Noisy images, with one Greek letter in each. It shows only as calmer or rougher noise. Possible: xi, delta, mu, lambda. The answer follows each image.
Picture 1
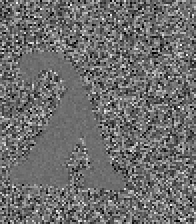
lambda
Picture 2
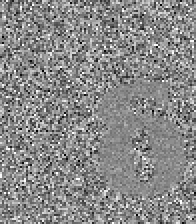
delta
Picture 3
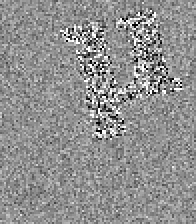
mu
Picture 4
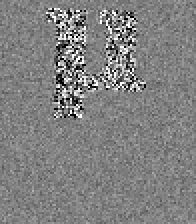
mu
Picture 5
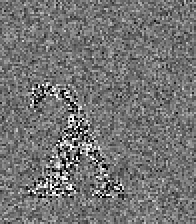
lambda
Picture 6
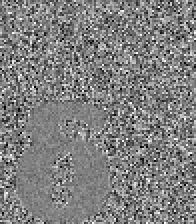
delta
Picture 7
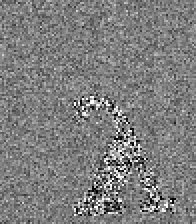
lambda
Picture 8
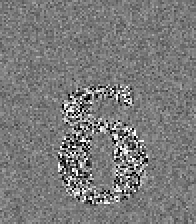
delta
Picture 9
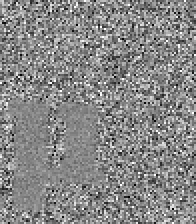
mu
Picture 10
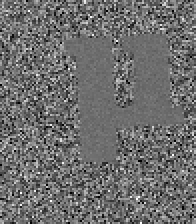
mu
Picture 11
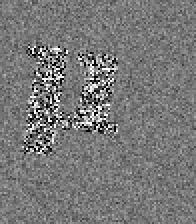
mu
